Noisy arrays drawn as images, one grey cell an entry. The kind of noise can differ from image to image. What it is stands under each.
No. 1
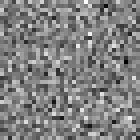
independent entries
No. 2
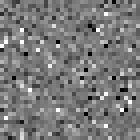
heavy tails
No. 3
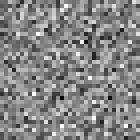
independent entries
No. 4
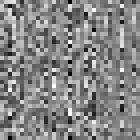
columns of uneven size
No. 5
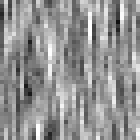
streaked along the columns
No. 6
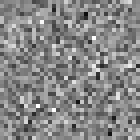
independent entries
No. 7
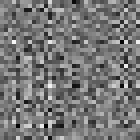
low rank plus noise
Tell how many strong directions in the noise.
two
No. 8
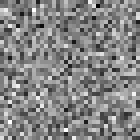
independent entries
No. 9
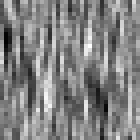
streaked along the columns
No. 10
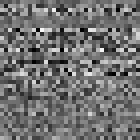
rows of uneven size
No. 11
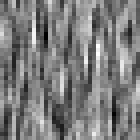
streaked along the columns
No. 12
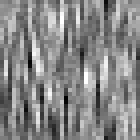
streaked along the columns
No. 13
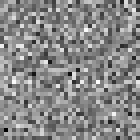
independent entries
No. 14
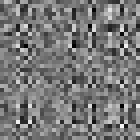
low rank plus noise
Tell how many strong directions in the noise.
one
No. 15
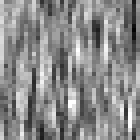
streaked along the columns
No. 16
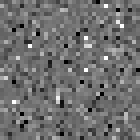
heavy tails
